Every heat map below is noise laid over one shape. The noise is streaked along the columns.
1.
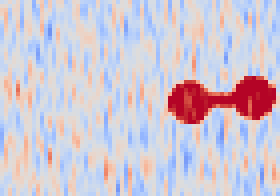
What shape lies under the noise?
dumbbell
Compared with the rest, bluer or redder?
redder
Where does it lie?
middle right
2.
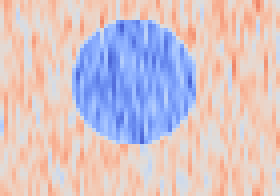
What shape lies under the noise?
disc
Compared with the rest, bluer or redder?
bluer
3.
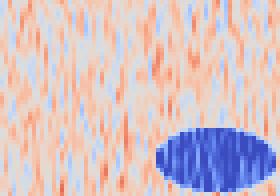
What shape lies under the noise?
ellipse
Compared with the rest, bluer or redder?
bluer
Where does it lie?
bottom right
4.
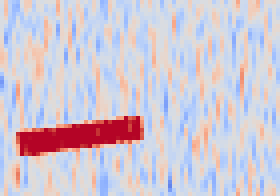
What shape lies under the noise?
bar
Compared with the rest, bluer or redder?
redder
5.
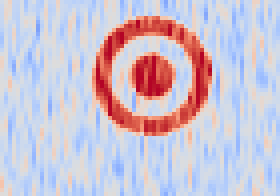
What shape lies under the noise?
bullseye
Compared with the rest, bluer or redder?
redder
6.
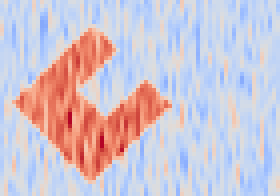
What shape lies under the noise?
square with a notch
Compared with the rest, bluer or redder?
redder
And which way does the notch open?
up and right
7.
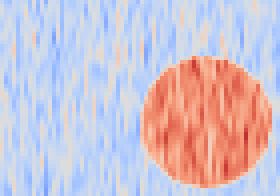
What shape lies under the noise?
disc
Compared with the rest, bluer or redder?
redder
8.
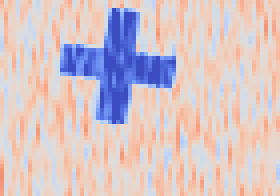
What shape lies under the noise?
cross
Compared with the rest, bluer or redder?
bluer
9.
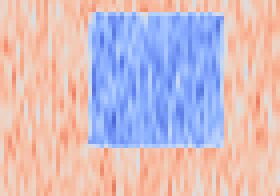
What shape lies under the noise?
square
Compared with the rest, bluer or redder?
bluer
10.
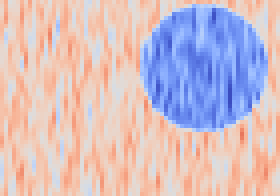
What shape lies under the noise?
disc
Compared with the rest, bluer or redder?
bluer
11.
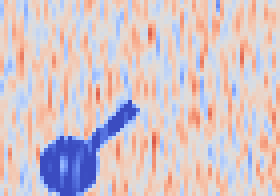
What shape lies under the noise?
lollipop
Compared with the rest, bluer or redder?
bluer
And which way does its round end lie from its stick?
down and left
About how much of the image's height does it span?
half
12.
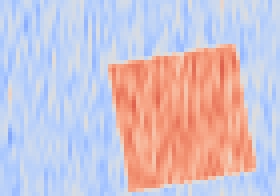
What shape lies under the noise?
square
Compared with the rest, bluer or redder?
redder
